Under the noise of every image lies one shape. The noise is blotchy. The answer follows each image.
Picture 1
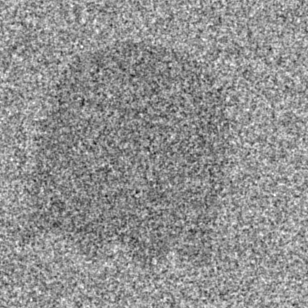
ghost
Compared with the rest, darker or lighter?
darker
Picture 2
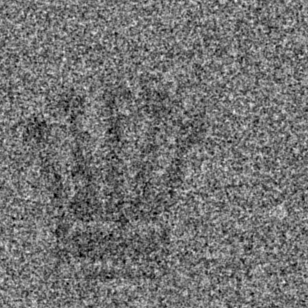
chess queen
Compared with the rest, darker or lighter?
darker
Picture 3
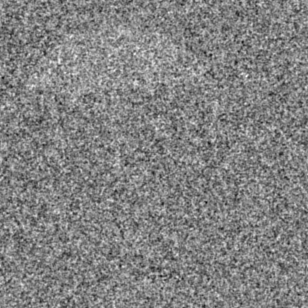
umbrella
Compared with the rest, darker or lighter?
lighter
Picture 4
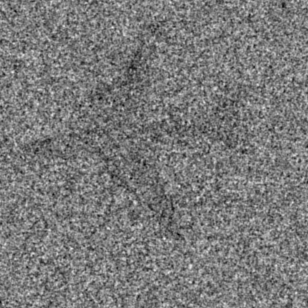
airplane
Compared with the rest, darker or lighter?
darker
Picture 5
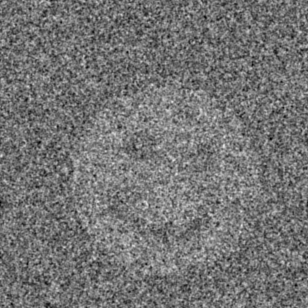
smiling face
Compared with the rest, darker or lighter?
lighter
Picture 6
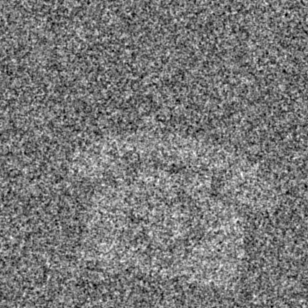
telephone
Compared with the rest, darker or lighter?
lighter
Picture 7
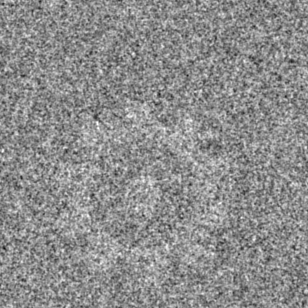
gear
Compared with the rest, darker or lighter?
lighter
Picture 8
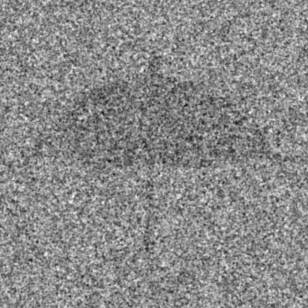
umbrella
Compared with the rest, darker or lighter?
darker
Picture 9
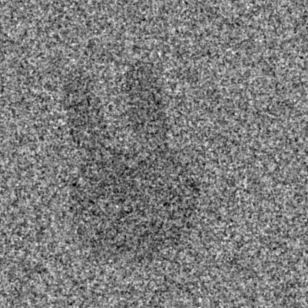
rabbit's head
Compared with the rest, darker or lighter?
darker
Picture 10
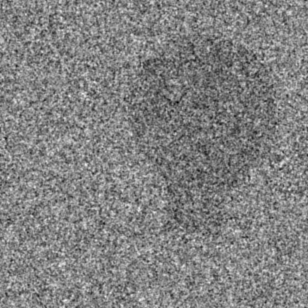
light bulb
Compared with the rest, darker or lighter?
darker
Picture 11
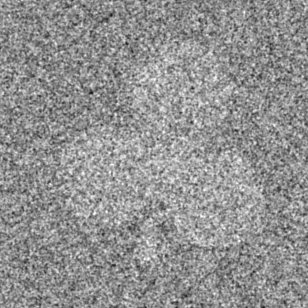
club
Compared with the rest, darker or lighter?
lighter
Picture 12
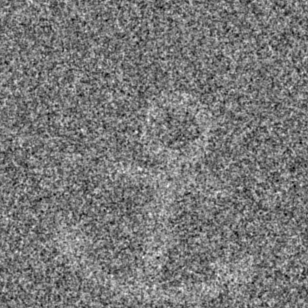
anchor
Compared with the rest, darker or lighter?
lighter
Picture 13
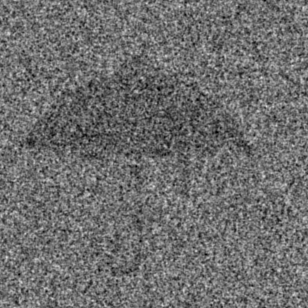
umbrella
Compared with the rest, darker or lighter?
darker
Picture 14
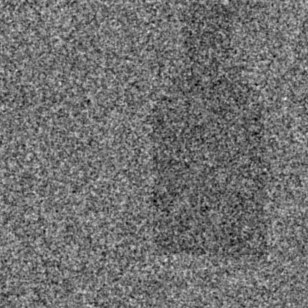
bottle
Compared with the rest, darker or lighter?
darker
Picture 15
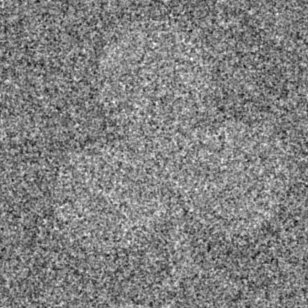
club
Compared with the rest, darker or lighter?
lighter
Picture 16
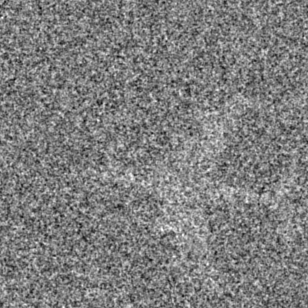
airplane
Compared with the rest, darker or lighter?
lighter
